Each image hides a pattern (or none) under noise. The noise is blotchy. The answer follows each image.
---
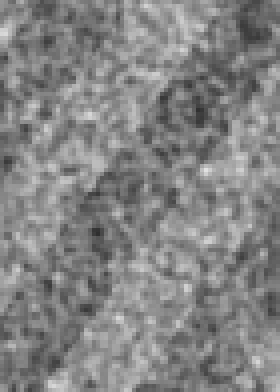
diagonal stripes
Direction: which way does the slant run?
bottom left to top right
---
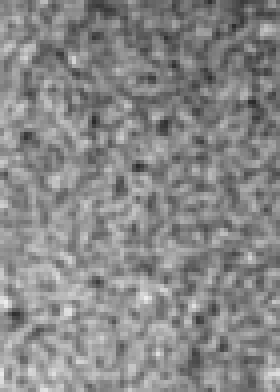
a smooth slope
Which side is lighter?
bottom left
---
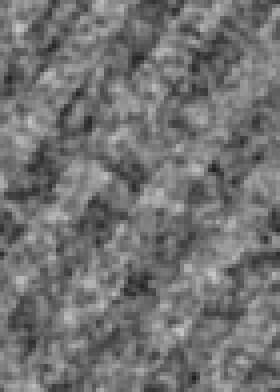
diagonal stripes
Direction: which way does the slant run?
bottom left to top right
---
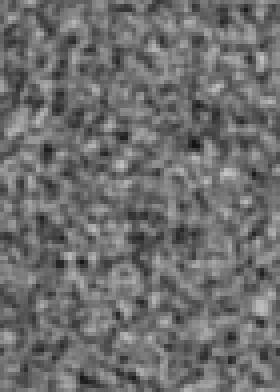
only noise
